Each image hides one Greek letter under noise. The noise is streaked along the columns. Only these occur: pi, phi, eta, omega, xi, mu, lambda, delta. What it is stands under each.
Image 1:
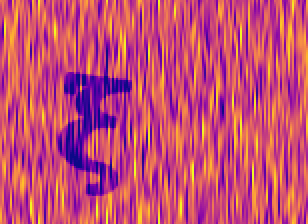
dark xi
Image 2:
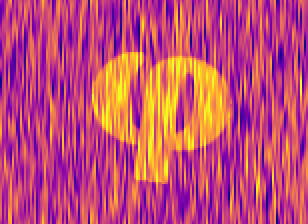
light phi
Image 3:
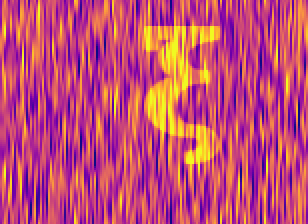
light xi
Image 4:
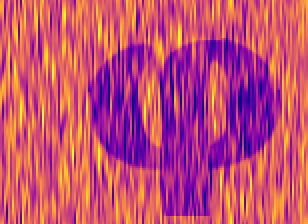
dark phi
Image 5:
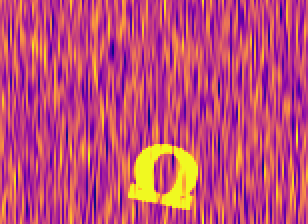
light omega, bottom middle
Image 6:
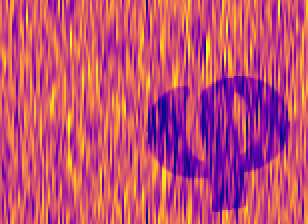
dark phi
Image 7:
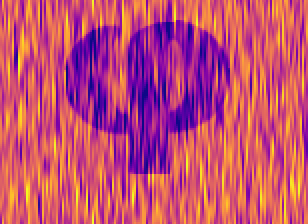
dark phi
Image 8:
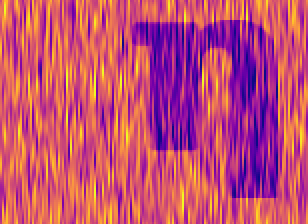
dark eta
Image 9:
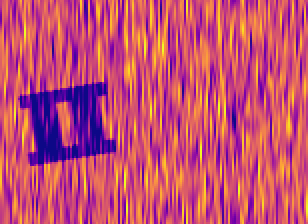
dark pi, middle left
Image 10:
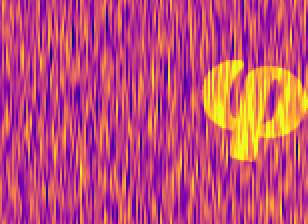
light phi
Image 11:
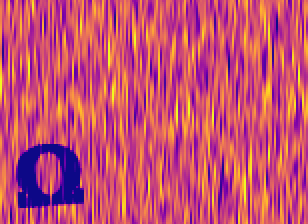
dark omega, bottom left
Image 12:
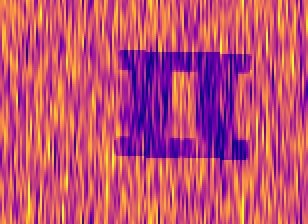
dark pi
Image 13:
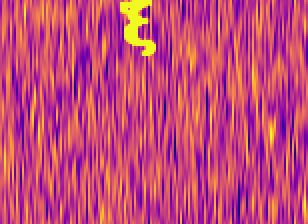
light xi, top middle
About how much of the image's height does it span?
a quarter
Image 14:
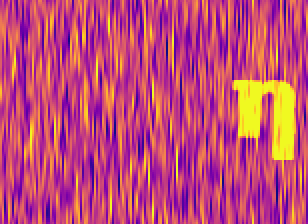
light eta, middle right
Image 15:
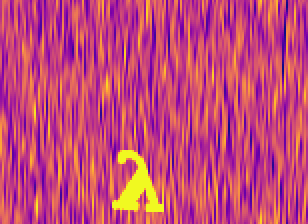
light lambda, bottom middle
